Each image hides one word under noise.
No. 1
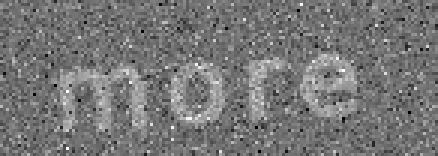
more
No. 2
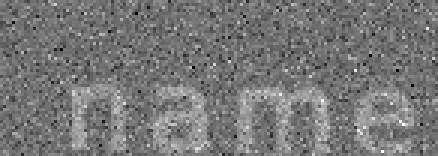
name
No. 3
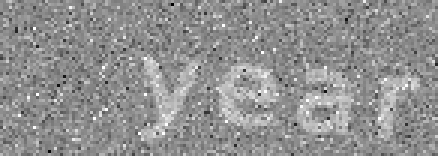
year
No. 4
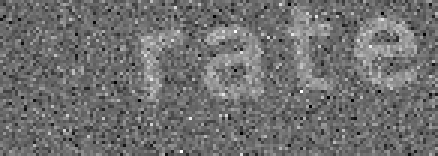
rate
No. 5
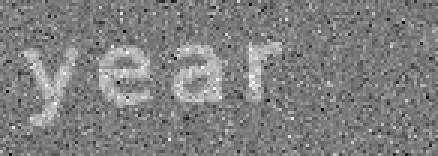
year
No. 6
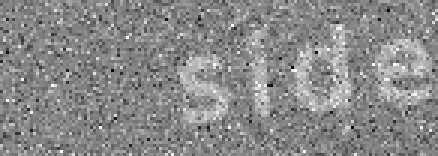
side
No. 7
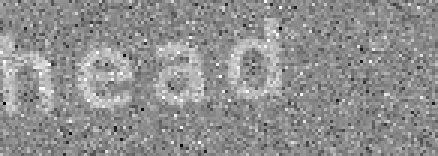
head
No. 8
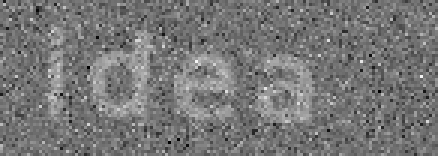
idea
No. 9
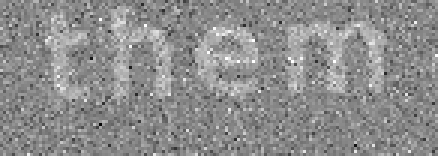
them
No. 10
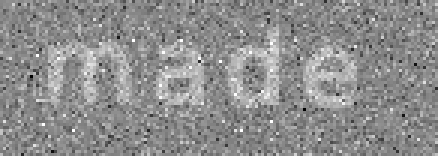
made
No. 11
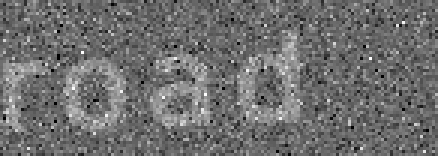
road
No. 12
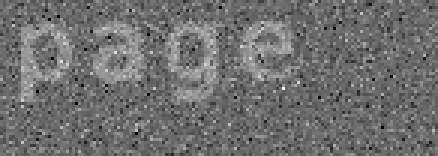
page
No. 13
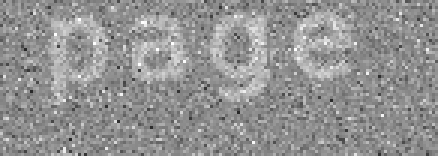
page
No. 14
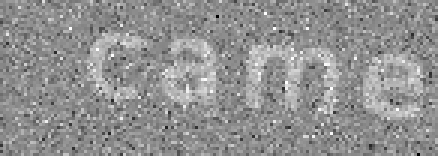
came
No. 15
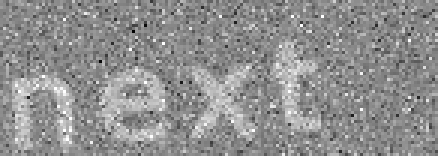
next
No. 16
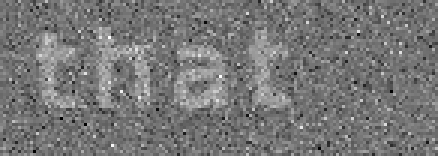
that
